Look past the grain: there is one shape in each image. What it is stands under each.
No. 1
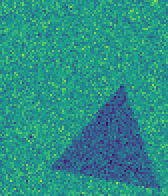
triangle
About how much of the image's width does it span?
two thirds
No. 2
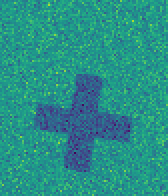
cross
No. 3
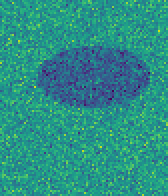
ellipse
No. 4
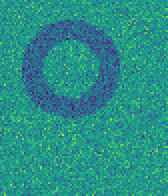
ring
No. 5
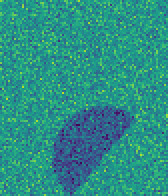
half disc
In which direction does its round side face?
up and left
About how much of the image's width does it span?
half
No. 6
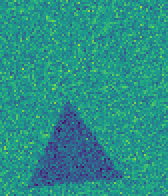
triangle
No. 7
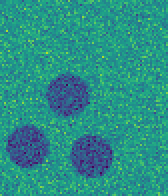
three dots
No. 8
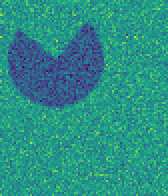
disc with a wedge cut out
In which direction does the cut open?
up
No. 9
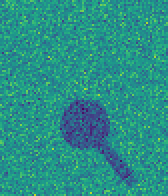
lollipop
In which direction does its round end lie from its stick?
up and left
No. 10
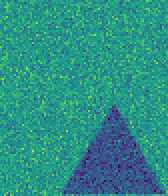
triangle
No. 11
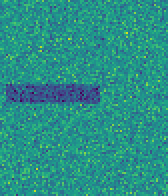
bar
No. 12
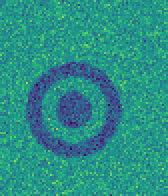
bullseye
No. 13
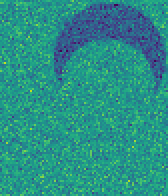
crescent
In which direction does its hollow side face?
down
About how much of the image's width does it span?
two thirds
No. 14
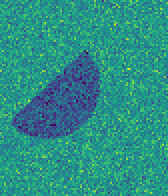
half disc
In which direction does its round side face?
down and right
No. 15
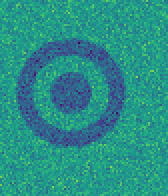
bullseye
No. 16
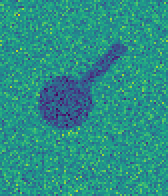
lollipop
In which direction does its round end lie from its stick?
down and left
